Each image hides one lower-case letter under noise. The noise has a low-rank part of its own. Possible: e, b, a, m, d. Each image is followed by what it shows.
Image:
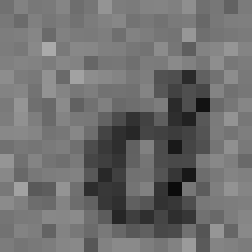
dark d
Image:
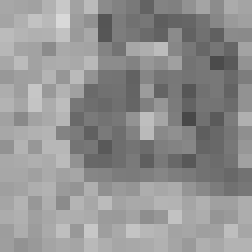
dark a
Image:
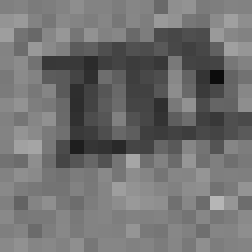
dark m
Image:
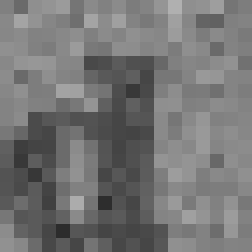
dark d
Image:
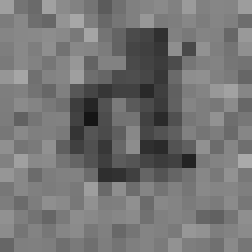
dark d
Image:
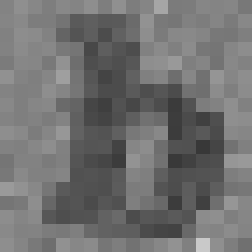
dark b
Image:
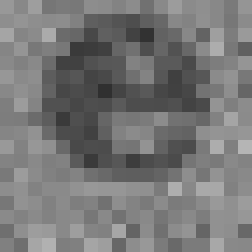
dark e
